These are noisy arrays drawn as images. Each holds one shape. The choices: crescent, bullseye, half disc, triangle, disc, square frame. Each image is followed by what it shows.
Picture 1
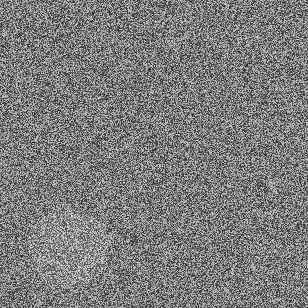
disc
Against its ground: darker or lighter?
lighter
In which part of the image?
bottom left
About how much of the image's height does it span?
a quarter
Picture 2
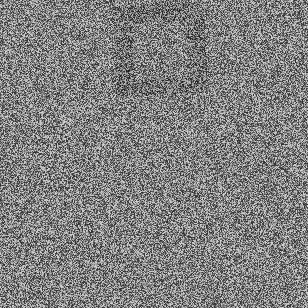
square frame
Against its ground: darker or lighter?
darker
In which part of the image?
top middle
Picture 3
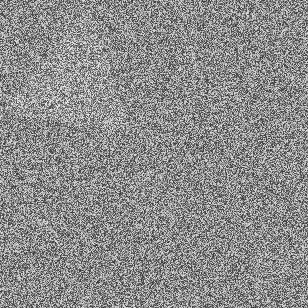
triangle
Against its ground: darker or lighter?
lighter
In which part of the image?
top left
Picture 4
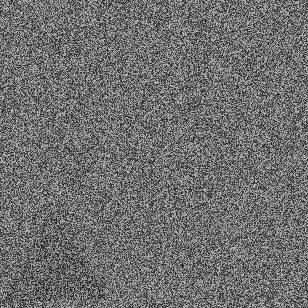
triangle
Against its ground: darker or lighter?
darker
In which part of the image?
bottom left
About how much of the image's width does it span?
a third
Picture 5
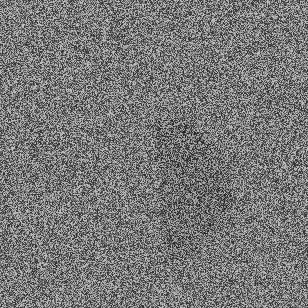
half disc
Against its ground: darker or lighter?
darker
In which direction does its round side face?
right
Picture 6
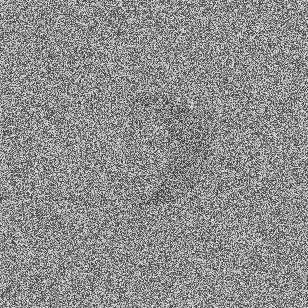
crescent
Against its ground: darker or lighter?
darker
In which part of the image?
centre
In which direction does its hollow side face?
left
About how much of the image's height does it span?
a third
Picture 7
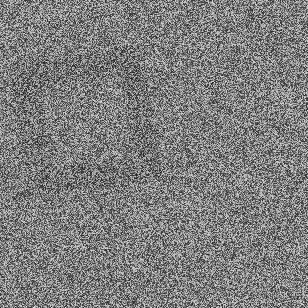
square frame
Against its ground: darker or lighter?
darker
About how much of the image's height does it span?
half
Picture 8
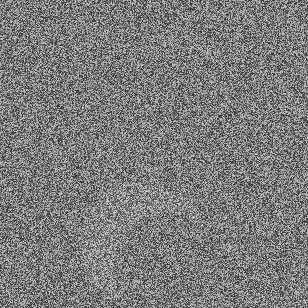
crescent
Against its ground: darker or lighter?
lighter
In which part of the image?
bottom middle
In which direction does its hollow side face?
down and right
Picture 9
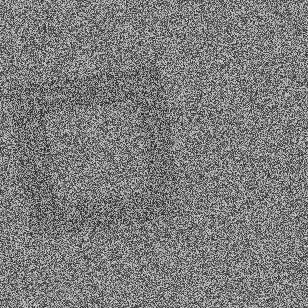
square frame
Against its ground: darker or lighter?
darker
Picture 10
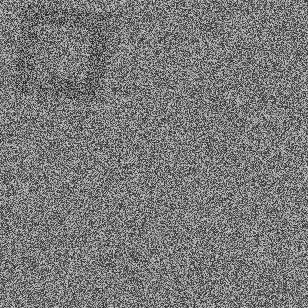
square frame
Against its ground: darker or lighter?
darker
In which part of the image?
top left
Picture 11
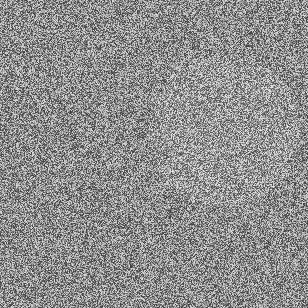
disc
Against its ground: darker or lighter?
lighter
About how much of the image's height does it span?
half
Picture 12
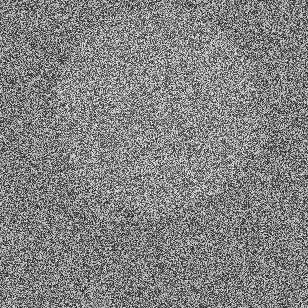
disc
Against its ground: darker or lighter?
lighter
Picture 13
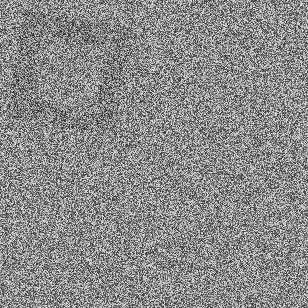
square frame
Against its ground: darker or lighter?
darker
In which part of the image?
top left
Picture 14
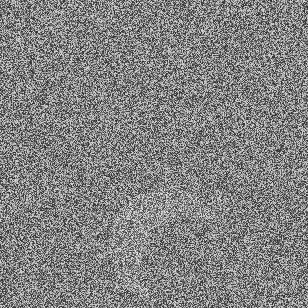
crescent
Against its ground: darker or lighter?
lighter
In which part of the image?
bottom middle
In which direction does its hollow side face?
down and right
